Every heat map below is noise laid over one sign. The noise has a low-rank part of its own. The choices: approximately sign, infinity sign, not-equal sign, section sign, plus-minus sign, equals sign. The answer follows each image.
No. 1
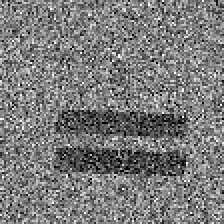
equals sign
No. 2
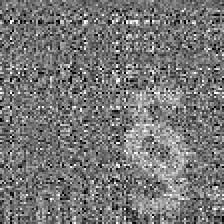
section sign
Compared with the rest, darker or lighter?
lighter
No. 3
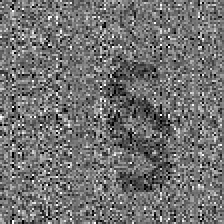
section sign
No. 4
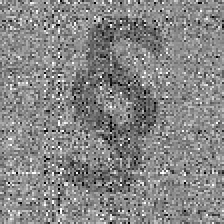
section sign
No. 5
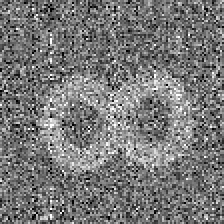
infinity sign
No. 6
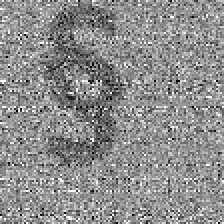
section sign
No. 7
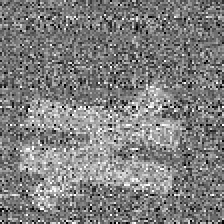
not-equal sign
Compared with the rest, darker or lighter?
lighter
